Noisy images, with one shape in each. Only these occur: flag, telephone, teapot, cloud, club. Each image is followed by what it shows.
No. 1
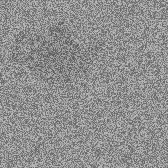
teapot
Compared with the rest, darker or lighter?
darker
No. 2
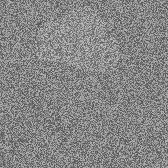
cloud
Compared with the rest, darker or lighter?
lighter
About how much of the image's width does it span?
half
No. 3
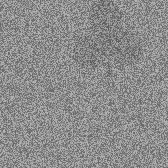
club
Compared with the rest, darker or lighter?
darker
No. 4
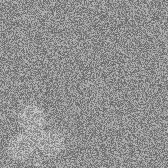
club
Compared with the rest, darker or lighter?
lighter
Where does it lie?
bottom left
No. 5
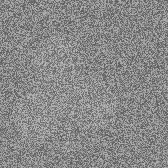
club
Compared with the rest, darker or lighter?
lighter
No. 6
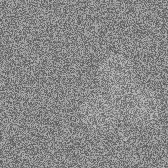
club
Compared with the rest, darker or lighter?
lighter
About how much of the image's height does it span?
half
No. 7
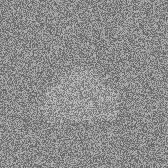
cloud
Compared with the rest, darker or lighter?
lighter
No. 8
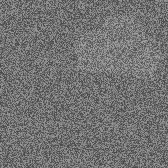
cloud
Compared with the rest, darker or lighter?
lighter
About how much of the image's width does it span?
half
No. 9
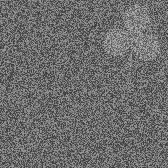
club
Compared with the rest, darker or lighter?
lighter
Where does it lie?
top right
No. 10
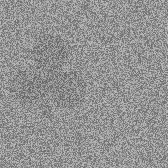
club
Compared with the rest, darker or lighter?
darker
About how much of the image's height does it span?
half
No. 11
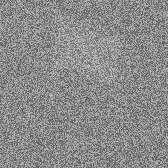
flag
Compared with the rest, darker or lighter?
lighter
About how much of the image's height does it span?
half
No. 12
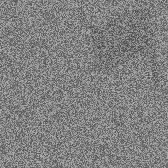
flag
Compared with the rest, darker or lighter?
darker
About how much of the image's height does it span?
half
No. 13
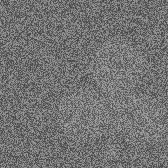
club
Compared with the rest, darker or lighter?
lighter
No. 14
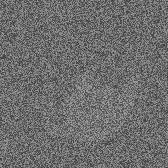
teapot
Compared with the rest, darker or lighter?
lighter
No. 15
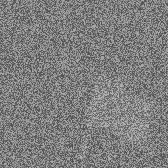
flag
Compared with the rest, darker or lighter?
lighter
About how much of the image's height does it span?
half
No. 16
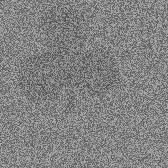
club
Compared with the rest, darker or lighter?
darker
